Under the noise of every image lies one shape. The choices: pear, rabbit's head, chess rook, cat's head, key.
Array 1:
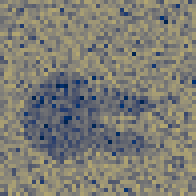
rabbit's head
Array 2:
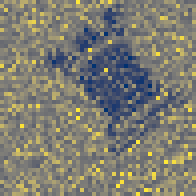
chess rook
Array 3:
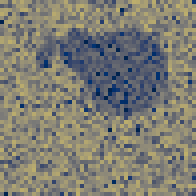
pear
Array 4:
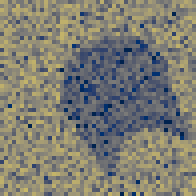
cat's head
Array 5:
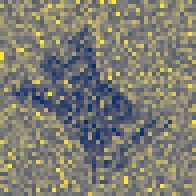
chess rook
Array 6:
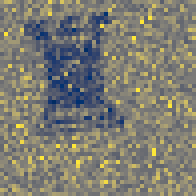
chess rook
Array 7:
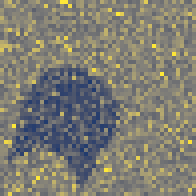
cat's head
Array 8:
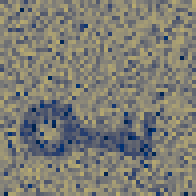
key
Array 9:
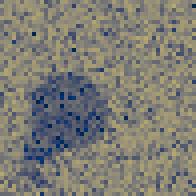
pear
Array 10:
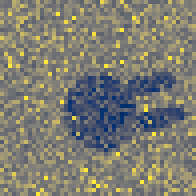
rabbit's head
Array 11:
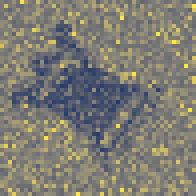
chess rook
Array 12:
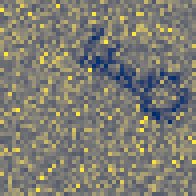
key
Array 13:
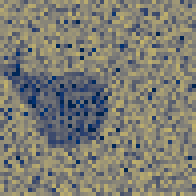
pear
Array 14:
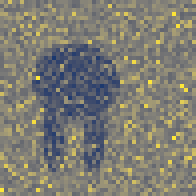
rabbit's head
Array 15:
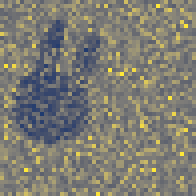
rabbit's head
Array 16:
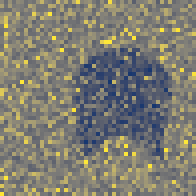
cat's head
